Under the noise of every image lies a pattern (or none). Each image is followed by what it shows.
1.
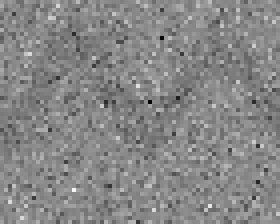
a wavy band
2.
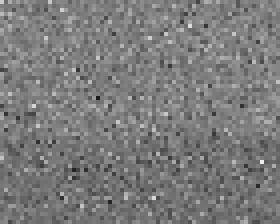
a sharp edge
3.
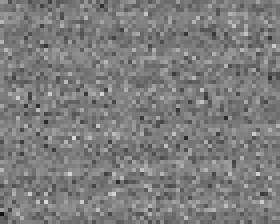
horizontal stripes
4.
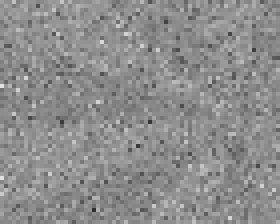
spokes from one point
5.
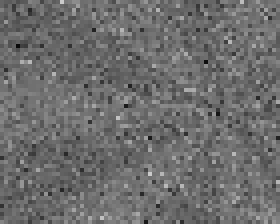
spokes from one point
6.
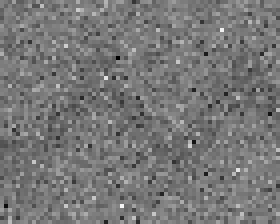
a wavy band
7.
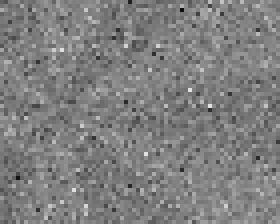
spokes from one point
